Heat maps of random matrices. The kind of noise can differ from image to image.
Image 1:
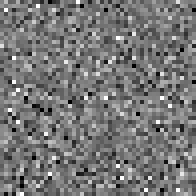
heavy tails
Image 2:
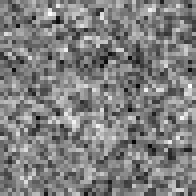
blotchy
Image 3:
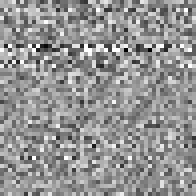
rows of uneven size
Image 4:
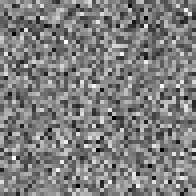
independent entries
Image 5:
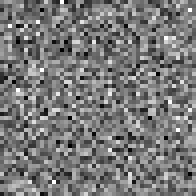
low rank plus noise
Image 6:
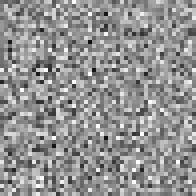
low rank plus noise
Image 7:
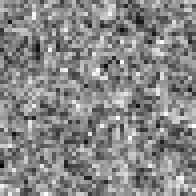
blotchy
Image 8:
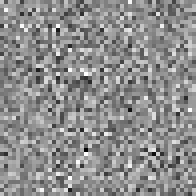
low rank plus noise
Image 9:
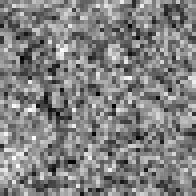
blotchy
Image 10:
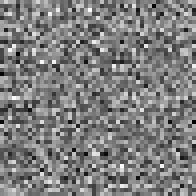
low rank plus noise
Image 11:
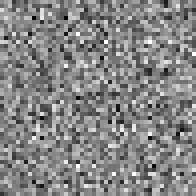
low rank plus noise
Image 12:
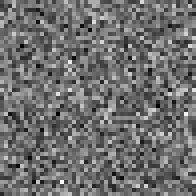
independent entries
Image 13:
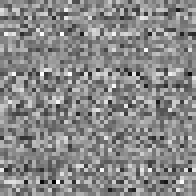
rows of uneven size
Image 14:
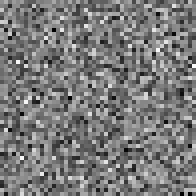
independent entries
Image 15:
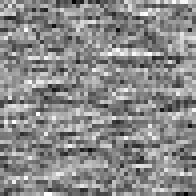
streaked along the rows
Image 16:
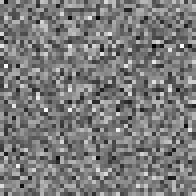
low rank plus noise
